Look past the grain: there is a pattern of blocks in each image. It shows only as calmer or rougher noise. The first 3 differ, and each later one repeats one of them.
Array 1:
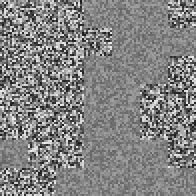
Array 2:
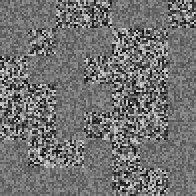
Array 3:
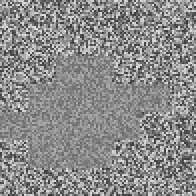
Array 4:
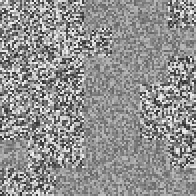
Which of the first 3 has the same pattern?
1
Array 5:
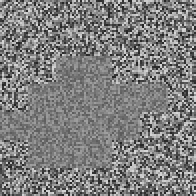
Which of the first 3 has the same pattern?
3
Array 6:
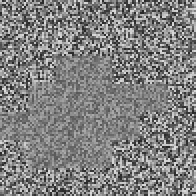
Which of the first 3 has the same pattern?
3
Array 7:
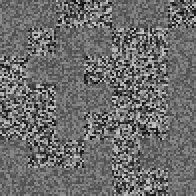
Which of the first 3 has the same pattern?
2
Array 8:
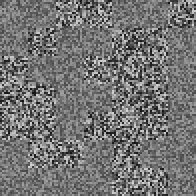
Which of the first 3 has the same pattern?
2
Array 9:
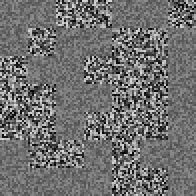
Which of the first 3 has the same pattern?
2
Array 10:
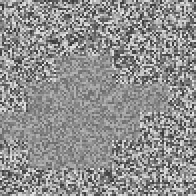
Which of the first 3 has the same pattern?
3
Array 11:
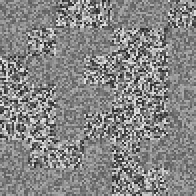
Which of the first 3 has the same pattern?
2
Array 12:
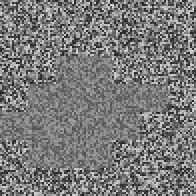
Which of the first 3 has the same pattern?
3
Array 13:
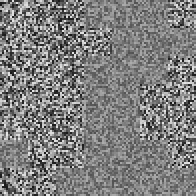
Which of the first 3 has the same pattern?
1
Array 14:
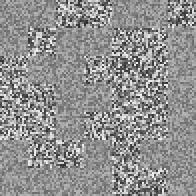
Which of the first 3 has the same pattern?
2
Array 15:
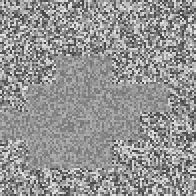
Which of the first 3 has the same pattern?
3
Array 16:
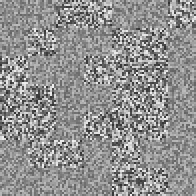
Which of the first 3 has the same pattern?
2
